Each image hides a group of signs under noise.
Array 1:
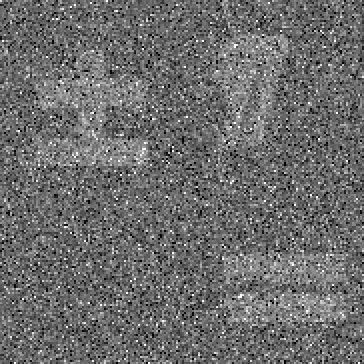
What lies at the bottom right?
equals sign
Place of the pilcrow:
top right
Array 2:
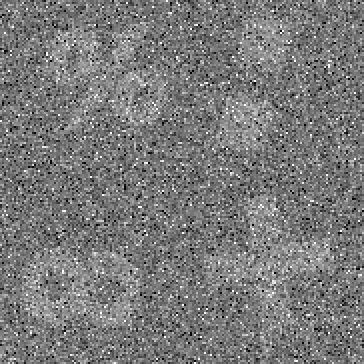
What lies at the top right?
colon
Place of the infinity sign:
bottom left
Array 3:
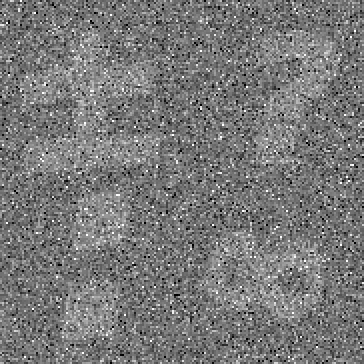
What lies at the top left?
plus-minus sign
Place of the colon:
bottom left
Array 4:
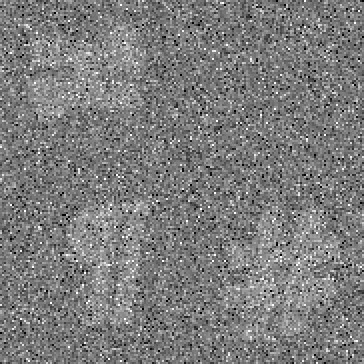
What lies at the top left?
not-equal sign
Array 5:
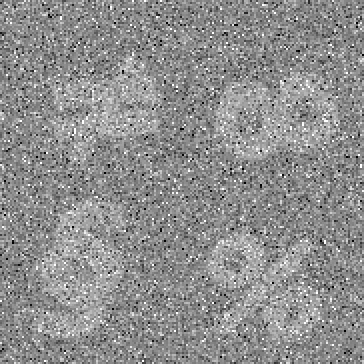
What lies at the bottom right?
percent sign
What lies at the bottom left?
section sign
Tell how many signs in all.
4
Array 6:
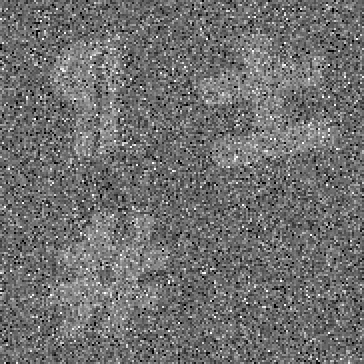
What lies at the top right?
plus-minus sign
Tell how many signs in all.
3
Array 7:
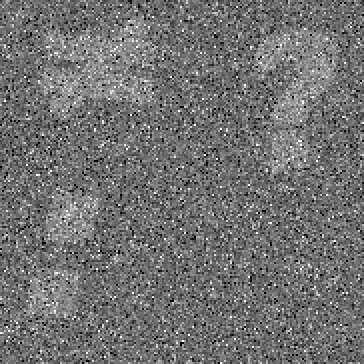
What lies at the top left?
not-equal sign
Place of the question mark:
top right
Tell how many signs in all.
3
